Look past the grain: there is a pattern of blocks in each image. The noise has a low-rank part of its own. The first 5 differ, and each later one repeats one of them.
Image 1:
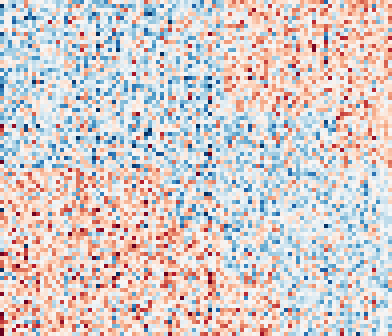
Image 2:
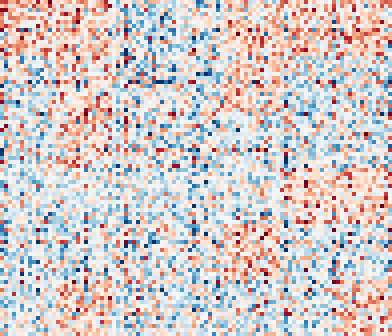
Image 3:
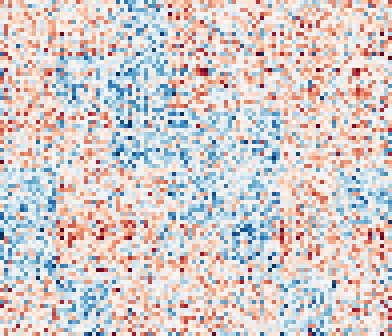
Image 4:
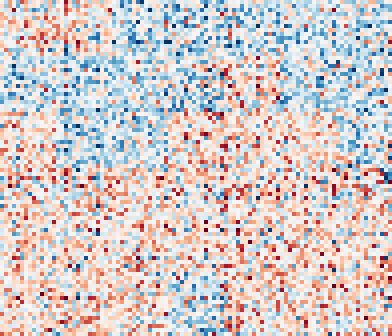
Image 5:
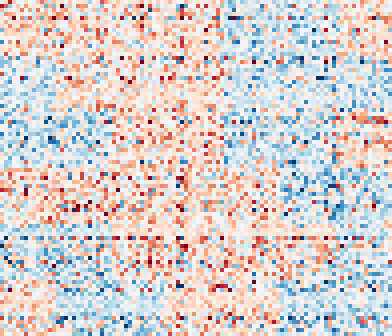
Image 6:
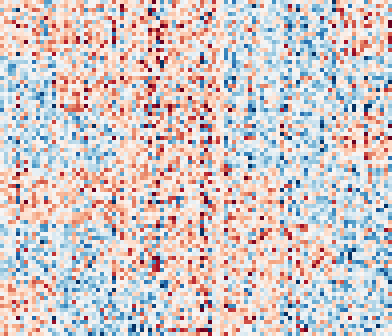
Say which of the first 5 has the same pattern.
5
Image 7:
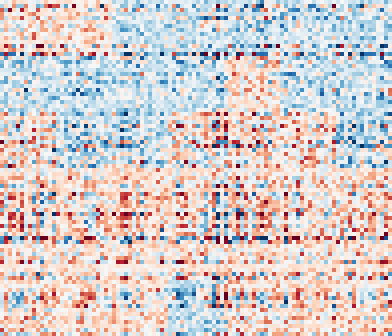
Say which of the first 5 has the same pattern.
4
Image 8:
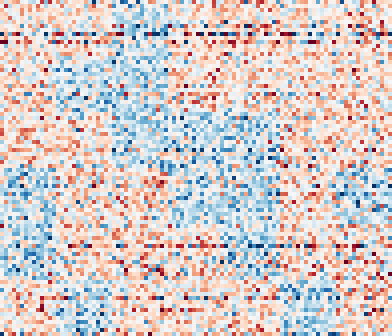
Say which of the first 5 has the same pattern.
3
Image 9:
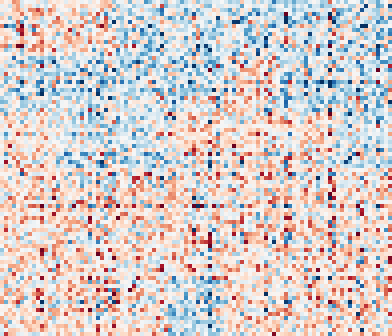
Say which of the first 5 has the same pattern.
4
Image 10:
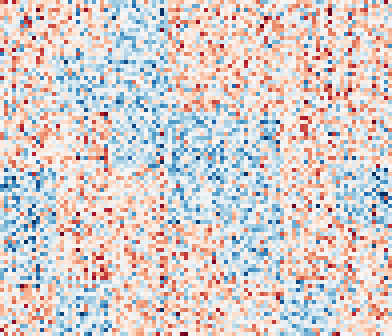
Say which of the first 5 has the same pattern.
3
